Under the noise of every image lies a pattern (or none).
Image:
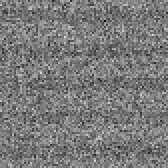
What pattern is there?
horizontal stripes
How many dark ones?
5
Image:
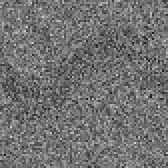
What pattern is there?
a wavy band
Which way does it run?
left to right
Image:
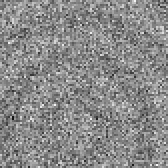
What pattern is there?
rings round one point
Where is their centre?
bottom middle
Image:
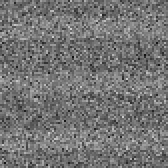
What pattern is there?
horizontal stripes
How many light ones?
3
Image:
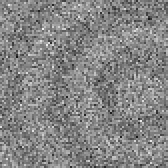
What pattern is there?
rings round one point
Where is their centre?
middle right
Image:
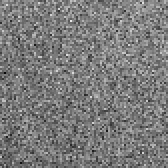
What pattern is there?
a smooth slope
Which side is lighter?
top right
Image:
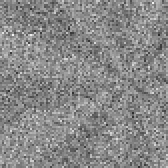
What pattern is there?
spokes from one point
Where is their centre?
middle right
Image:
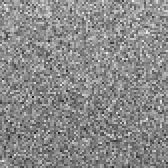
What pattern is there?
a smooth slope
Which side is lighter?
top
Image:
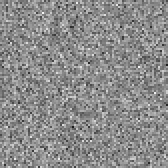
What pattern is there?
only noise
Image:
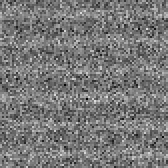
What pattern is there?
horizontal stripes
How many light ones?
6
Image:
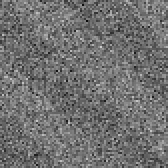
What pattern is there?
diagonal stripes
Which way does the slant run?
top left to bottom right
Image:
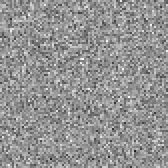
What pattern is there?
only noise
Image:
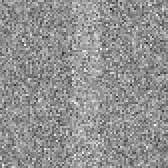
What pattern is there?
one vertical stripe
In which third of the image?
middle
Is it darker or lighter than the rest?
lighter
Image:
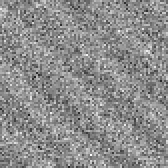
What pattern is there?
diagonal stripes
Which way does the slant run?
top left to bottom right
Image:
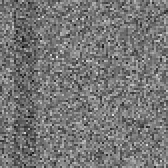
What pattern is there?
one vertical stripe
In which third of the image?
left
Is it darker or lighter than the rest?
darker
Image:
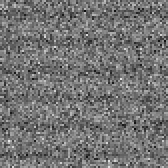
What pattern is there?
horizontal stripes
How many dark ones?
6
